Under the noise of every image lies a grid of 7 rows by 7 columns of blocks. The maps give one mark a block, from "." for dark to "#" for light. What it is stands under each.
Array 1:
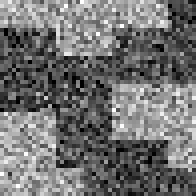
# # # # # # .
. . # # . . .
. . . . . . .
. . . . # # #
# # . . # # #
# # . . . . #
# # # . . . .
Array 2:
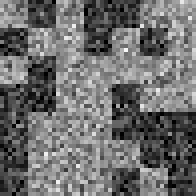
# . # . . # #
. # # . # . #
# . # # # # #
. . # # . # #
. # # # . . .
. # # # # . .
. # # # . # .
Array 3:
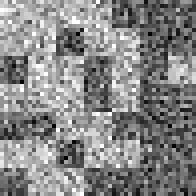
# # # # . . .
# # . # # . .
. # # . # . #
# # # . # . .
. . # # . . .
# # . # # . .
. # # . . . .
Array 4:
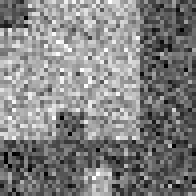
. # # # # . .
# # # # # . .
# # # # # . .
# # # # # . .
# # . # # . .
. . . . . . .
. . . # . . .
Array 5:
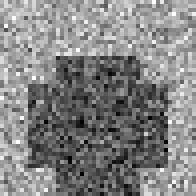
# # # # # # #
# # # # # # #
# # . . . # #
# . . . . . #
# . . . . . #
# . . . . . #
# # . . . # #
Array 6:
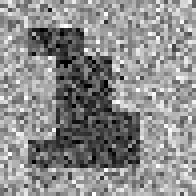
# # # # # # #
# . . # # # #
# # . . # # #
# # . . # # #
# # . . . # #
# . . . . # #
# # # # # # #
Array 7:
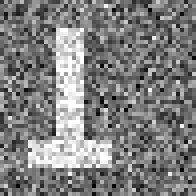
. . . . . . .
. . # . . . .
. . # . . . .
. . # . . . .
. . # . . . .
. # # # . . .
. . . . . . .
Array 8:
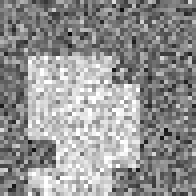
. . . . . . .
. . . . . . .
. # # # . . .
. # # # # . .
. # # # # . .
. . # # # . .
. # # # . . .
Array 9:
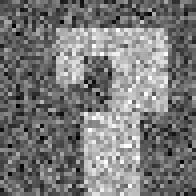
. . . . . . .
. . # # # # .
. . # . # # .
. . . . # # .
. . . # # . .
. . . # # . .
. . . # # . .
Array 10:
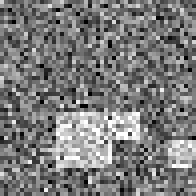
. . . . . . .
. . . . . . .
. . . . . . .
. . . . . . .
. . # # # . .
. . # # . . #
. . . . . . .
